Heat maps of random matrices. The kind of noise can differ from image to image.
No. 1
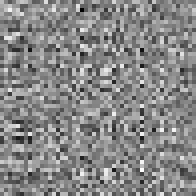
low rank plus noise
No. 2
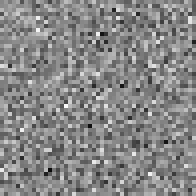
independent entries
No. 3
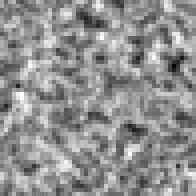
blotchy
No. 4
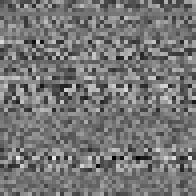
rows of uneven size
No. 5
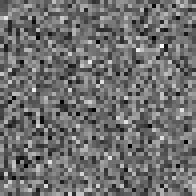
independent entries
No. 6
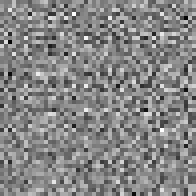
low rank plus noise
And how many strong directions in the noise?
three or four
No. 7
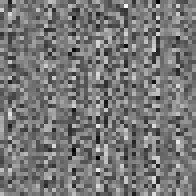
columns of uneven size
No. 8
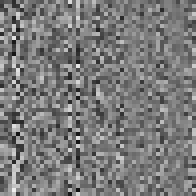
columns of uneven size
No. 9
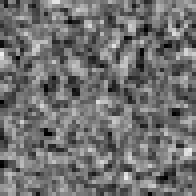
blotchy
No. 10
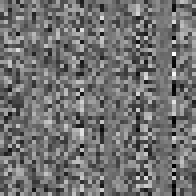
columns of uneven size
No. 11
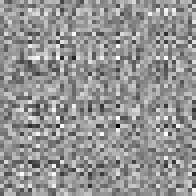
low rank plus noise
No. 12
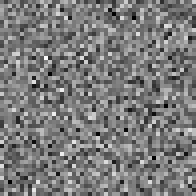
independent entries
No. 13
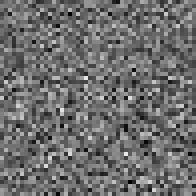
low rank plus noise
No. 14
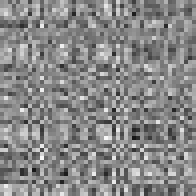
low rank plus noise
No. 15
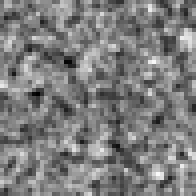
blotchy
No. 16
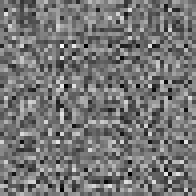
low rank plus noise
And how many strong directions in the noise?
three or four
